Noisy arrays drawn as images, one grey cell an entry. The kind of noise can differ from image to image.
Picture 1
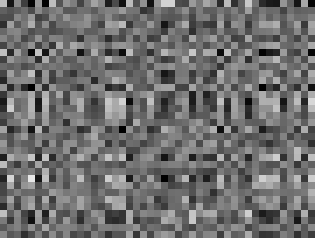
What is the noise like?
low rank plus noise
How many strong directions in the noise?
one
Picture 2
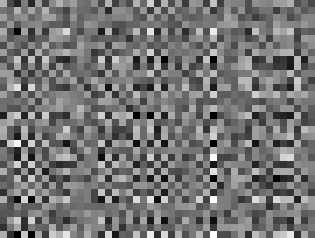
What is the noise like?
low rank plus noise
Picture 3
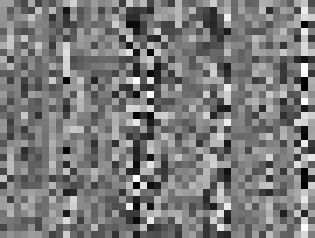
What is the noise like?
columns of uneven size
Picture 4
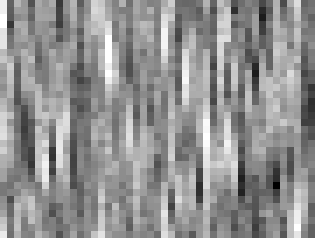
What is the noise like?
streaked along the columns
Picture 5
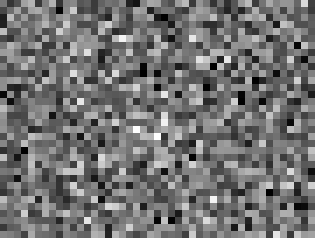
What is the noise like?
independent entries
